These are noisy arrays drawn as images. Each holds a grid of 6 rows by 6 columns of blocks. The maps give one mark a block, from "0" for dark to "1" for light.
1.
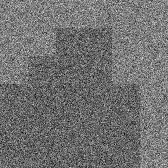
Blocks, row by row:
111111
110011
100011
000001
000001
000001
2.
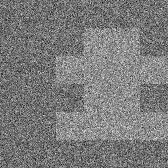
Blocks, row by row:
000000
000110
001111
000110
001111
000000
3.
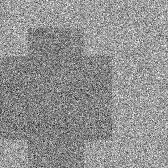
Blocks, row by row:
111111
100111
000011
000011
000011
100111
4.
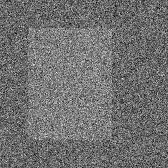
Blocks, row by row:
000000
011100
011100
011100
011100
000000
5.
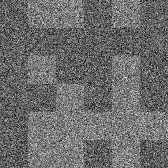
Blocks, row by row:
011010
000000
010010
001010
011111
011010
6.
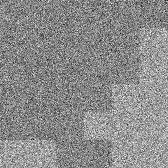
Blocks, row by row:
000000
000001
000001
000011
000111
110011
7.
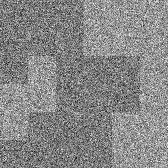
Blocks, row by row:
000111
000111
010001
110001
100011
000011
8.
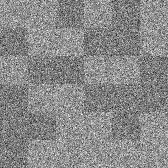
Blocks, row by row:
110101
011001
100110
011000
001101
011111
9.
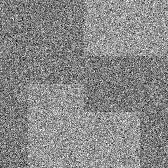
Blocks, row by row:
000111
000111
000000
011000
011110
011110
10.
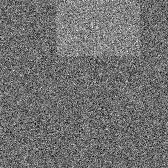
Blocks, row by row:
001110
001110
000000
000000
000000
000000
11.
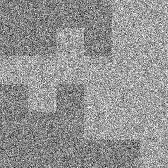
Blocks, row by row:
000011
001011
111111
010111
000111
000001
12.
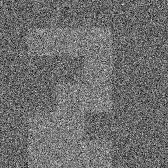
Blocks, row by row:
000000
011100
000100
001100
011000
011100
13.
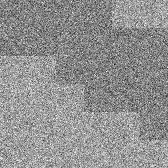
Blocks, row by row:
000011
000000
110000
111000
111110
111111
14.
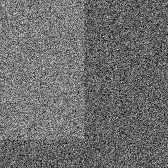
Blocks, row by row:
111000
111000
111000
111000
111000
000000
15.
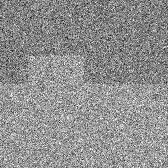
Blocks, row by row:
000000
000000
011000
111111
111111
111111
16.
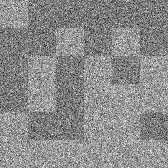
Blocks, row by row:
100000
001010
010101
010111
100110
111111
